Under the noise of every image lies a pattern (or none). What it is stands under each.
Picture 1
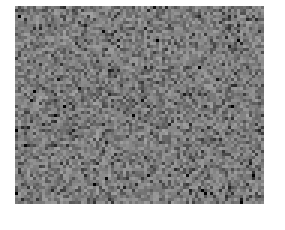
only noise
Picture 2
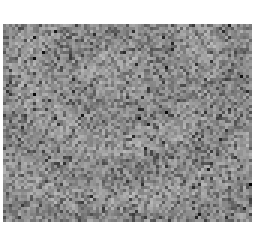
rings round one point
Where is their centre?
top middle
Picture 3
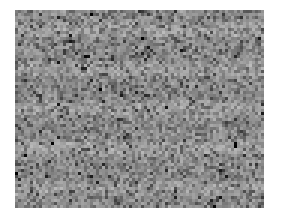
horizontal stripes
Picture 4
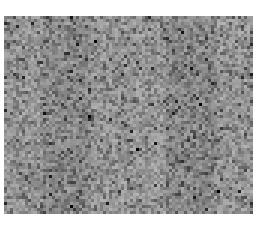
vertical stripes
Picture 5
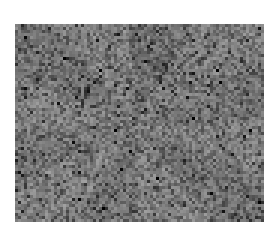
spokes from one point
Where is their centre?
centre
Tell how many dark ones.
6
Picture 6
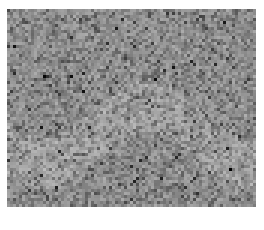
a wavy band
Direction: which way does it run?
left to right
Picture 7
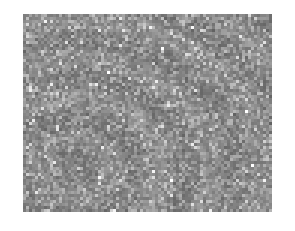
rings round one point
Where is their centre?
bottom left
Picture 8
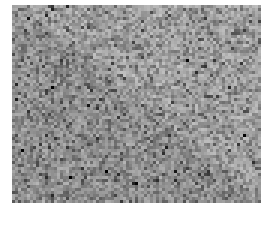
a sharp edge
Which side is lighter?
top right
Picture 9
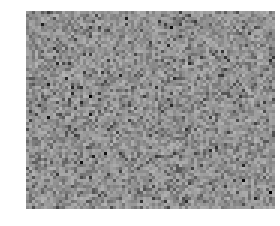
only noise
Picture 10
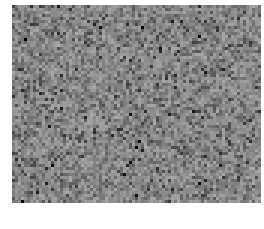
only noise
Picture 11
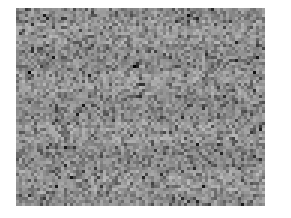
horizontal stripes
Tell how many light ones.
4
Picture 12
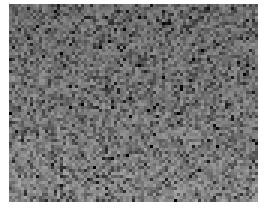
a smooth slope
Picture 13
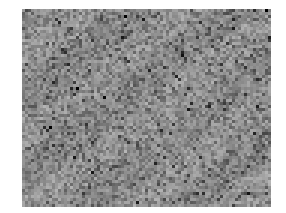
diagonal stripes
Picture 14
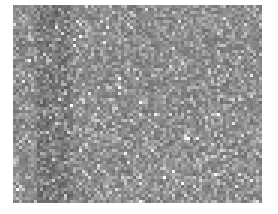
one vertical stripe
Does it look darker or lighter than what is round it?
darker
